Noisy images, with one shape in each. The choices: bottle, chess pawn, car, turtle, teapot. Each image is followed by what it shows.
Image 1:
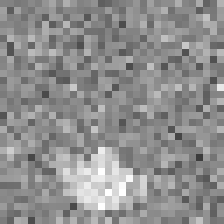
light teapot, bottom middle
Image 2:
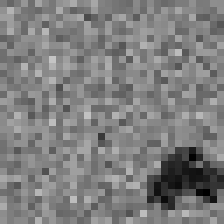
dark car, bottom right
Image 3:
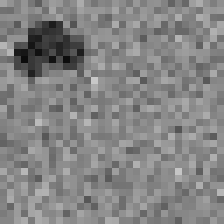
dark car, top left
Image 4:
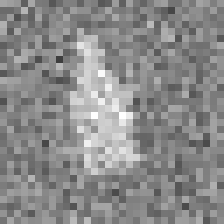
light bottle
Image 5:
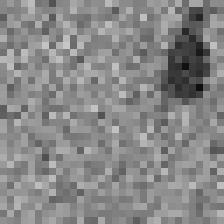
dark bottle, top right
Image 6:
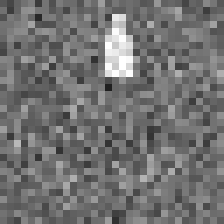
light bottle, top middle
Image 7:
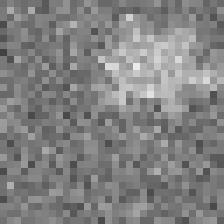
light turtle
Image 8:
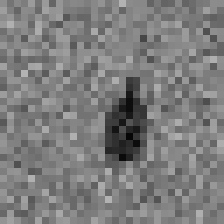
dark bottle, centre
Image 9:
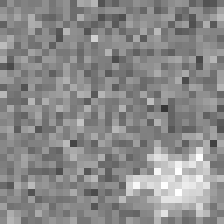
light turtle, bottom right
